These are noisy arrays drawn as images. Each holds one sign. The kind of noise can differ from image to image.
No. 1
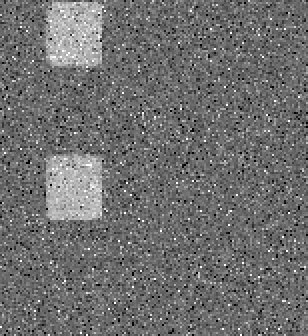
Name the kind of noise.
heavy tails
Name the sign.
colon
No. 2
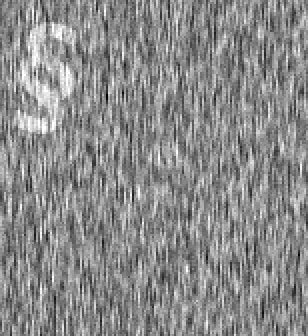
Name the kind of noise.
streaked along the columns
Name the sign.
section sign
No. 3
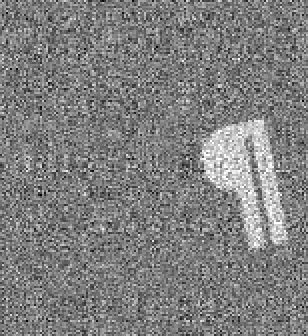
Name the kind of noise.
low rank plus noise
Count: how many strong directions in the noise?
five to eight
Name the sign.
pilcrow
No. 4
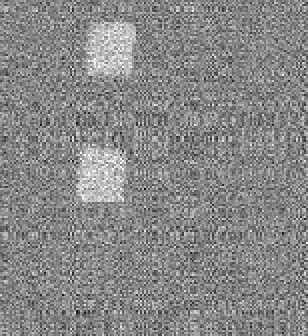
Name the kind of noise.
low rank plus noise
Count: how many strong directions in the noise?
two
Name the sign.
colon
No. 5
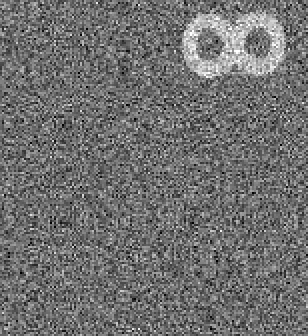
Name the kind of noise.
low rank plus noise
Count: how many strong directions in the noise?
five to eight
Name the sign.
infinity sign
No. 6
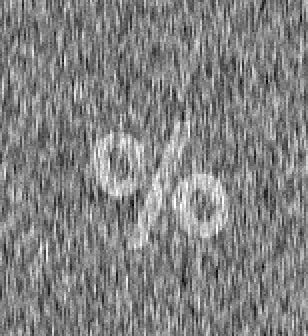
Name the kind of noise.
streaked along the columns
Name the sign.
percent sign
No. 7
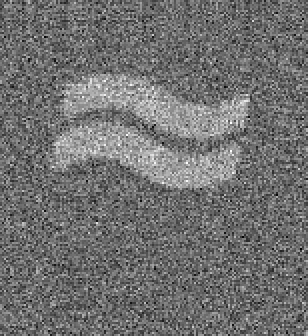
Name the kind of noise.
low rank plus noise
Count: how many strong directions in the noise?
five to eight
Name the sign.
approximately sign
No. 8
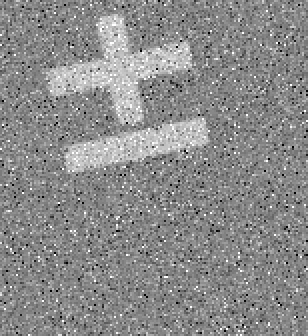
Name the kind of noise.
heavy tails
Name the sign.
plus-minus sign
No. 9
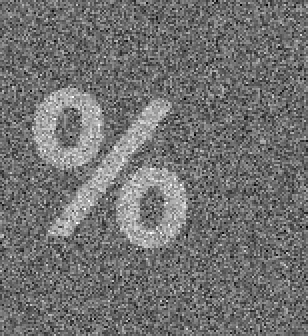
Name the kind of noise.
independent entries
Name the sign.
percent sign
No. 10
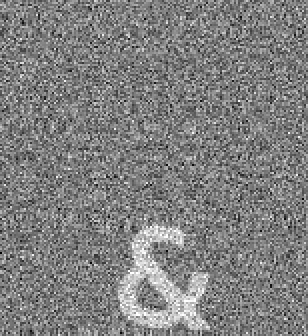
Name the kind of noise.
low rank plus noise
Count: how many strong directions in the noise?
five to eight
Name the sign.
ampersand
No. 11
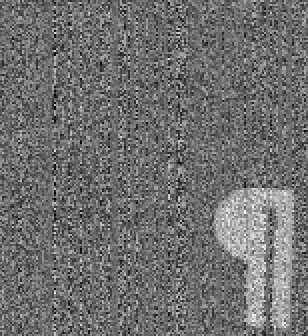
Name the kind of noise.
columns of uneven size
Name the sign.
pilcrow
